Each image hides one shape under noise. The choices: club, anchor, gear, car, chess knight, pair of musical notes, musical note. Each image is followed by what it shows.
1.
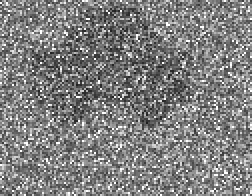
car
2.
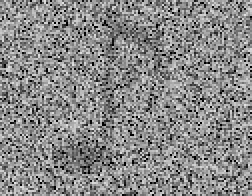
musical note
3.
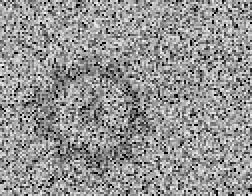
gear
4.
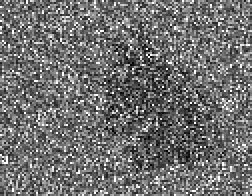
chess knight
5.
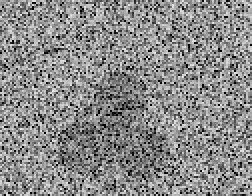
club
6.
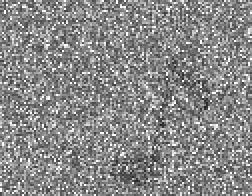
musical note
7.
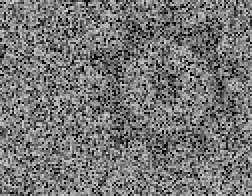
gear
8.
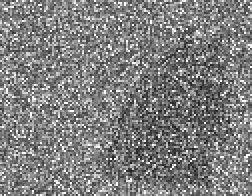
chess knight
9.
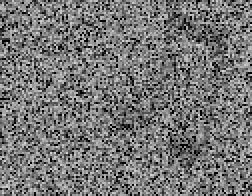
pair of musical notes
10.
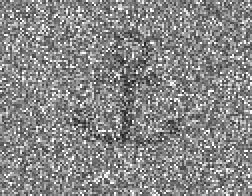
anchor
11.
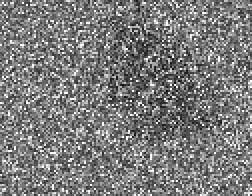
chess knight
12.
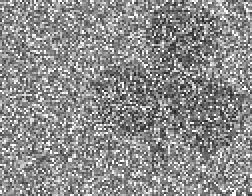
club
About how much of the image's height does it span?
nearly all
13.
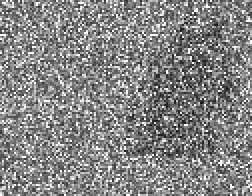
chess knight
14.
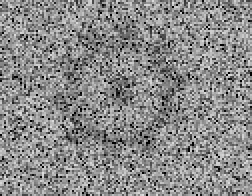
gear
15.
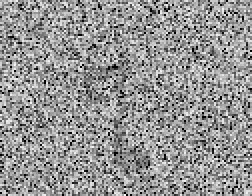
musical note
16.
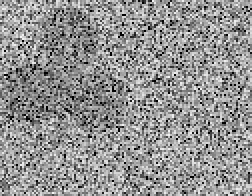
club
